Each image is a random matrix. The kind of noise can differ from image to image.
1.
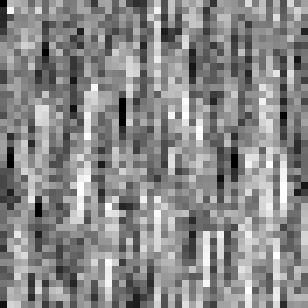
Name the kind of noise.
streaked along the columns
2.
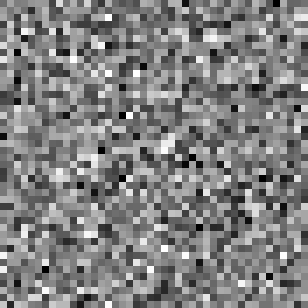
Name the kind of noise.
independent entries
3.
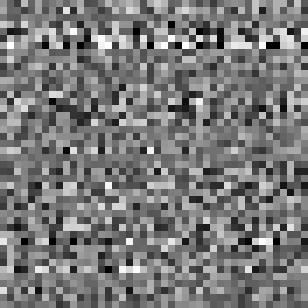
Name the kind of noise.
rows of uneven size
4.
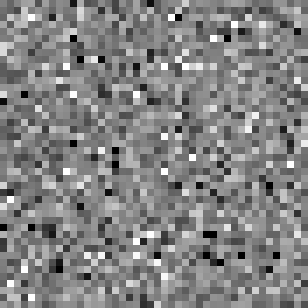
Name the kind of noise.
heavy tails
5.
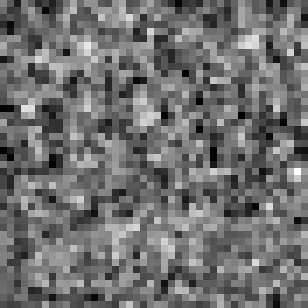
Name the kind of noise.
blotchy
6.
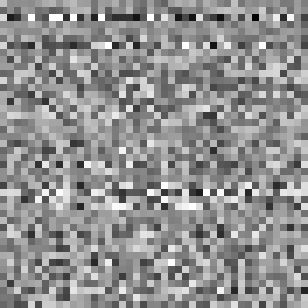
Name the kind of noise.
rows of uneven size
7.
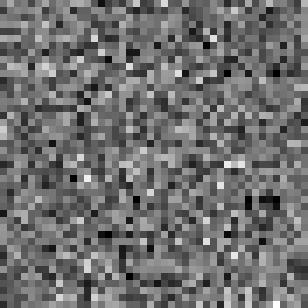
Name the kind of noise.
low rank plus noise
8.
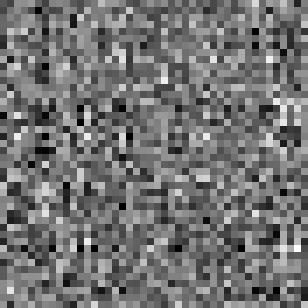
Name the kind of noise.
low rank plus noise
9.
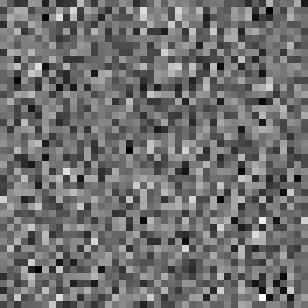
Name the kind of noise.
low rank plus noise
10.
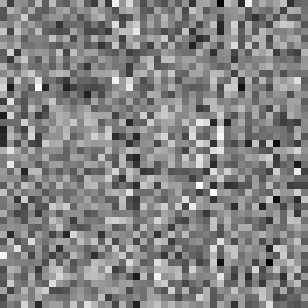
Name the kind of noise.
low rank plus noise
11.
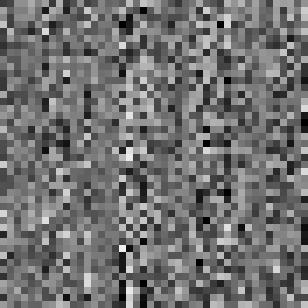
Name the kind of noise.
columns of uneven size
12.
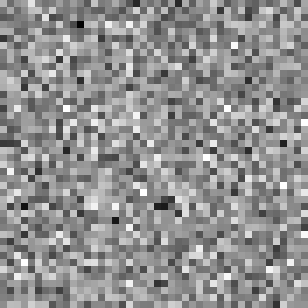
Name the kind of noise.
independent entries
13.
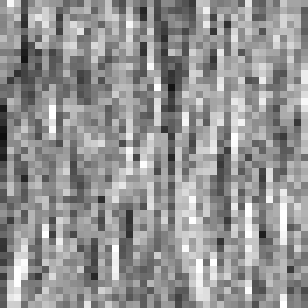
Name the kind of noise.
streaked along the columns
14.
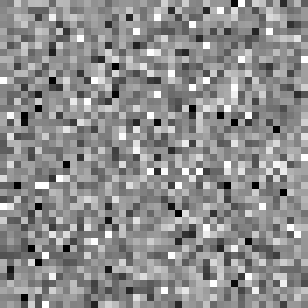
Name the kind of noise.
heavy tails
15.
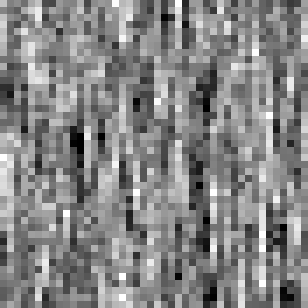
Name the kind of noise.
streaked along the columns
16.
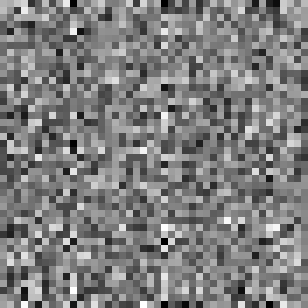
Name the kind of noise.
low rank plus noise
